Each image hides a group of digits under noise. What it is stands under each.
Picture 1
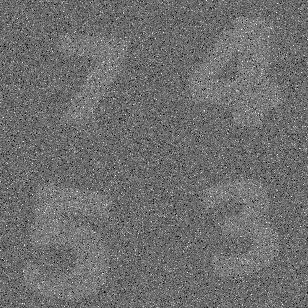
top left: 7; top right: 4; bottom left: 5; bottom right: 3
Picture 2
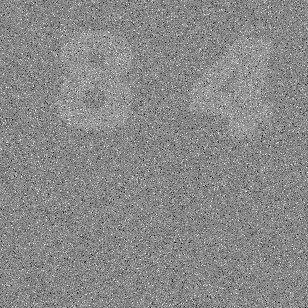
top left: 8; top right: 4
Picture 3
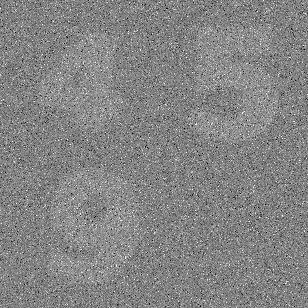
top left: 4; top right: 5; bottom left: 9
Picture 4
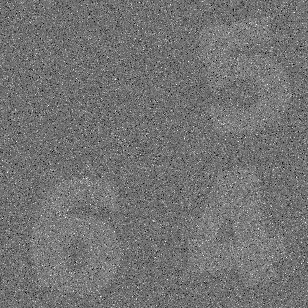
top right: 5; bottom left: 6; bottom right: 4
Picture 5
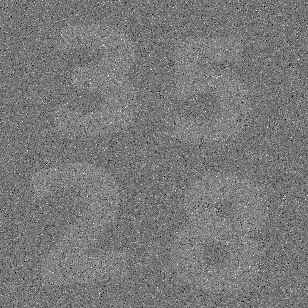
top left: 3; top right: 5; bottom left: 2; bottom right: 8
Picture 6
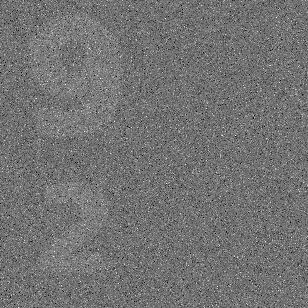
top left: 9; bottom left: 2
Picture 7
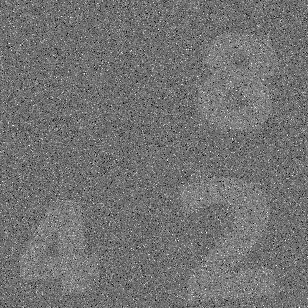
top right: 8; bottom left: 4; bottom right: 2
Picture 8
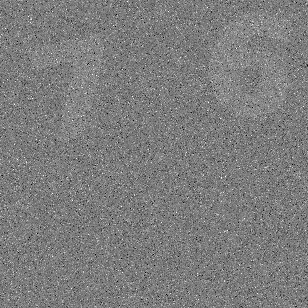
top left: 7; top right: 6
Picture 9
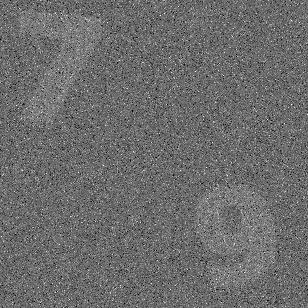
top left: 7; bottom right: 9
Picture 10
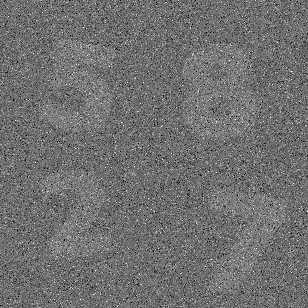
top left: 5; top right: 8; bottom left: 2; bottom right: 7
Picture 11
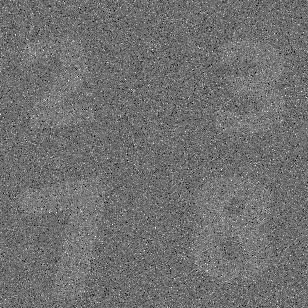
top left: 2; top right: 3; bottom left: 7; bottom right: 8
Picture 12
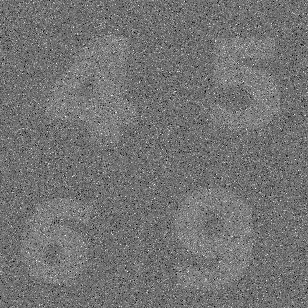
top left: 4; top right: 5; bottom left: 6; bottom right: 9
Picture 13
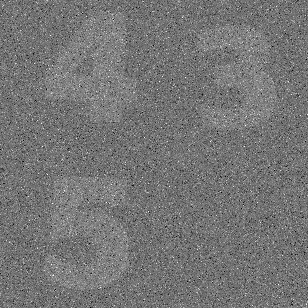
top left: 4; top right: 3; bottom left: 5
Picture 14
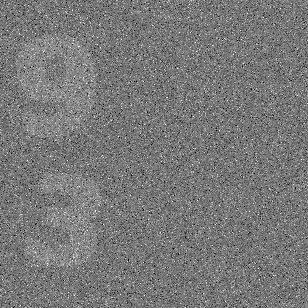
top left: 9; bottom left: 3
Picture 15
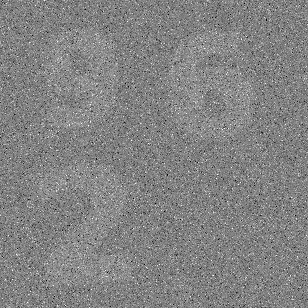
top left: 9; top right: 6; bottom left: 2
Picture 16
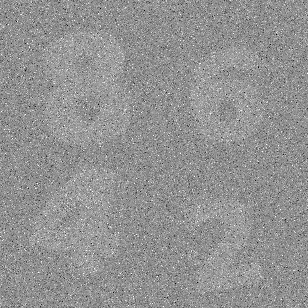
top left: 8; top right: 6; bottom left: 4; bottom right: 2
